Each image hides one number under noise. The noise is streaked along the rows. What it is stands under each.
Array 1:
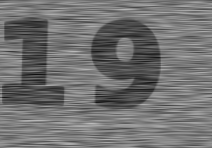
19
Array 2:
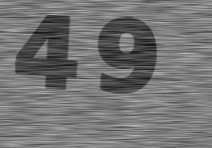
49
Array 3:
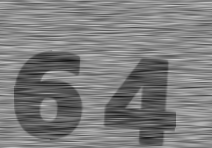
64
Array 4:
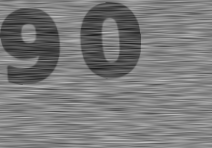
90
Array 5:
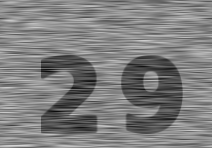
29
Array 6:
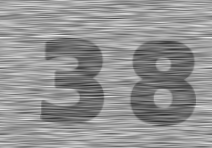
38
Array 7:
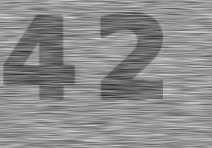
42
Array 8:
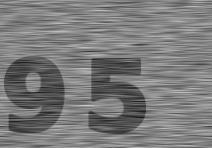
95
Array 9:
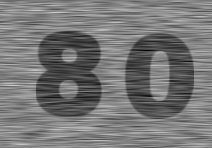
80
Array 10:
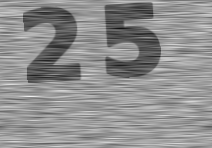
25
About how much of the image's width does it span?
two thirds
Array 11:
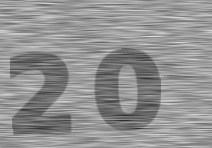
20
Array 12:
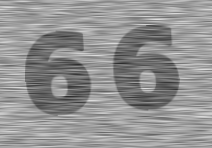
66
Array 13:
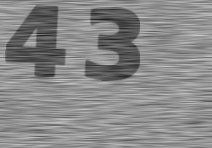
43
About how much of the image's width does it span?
two thirds
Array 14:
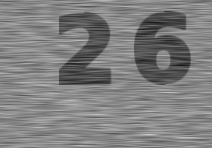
26
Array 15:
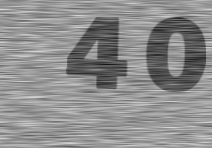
40
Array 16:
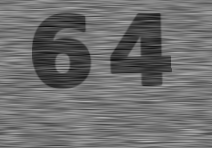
64
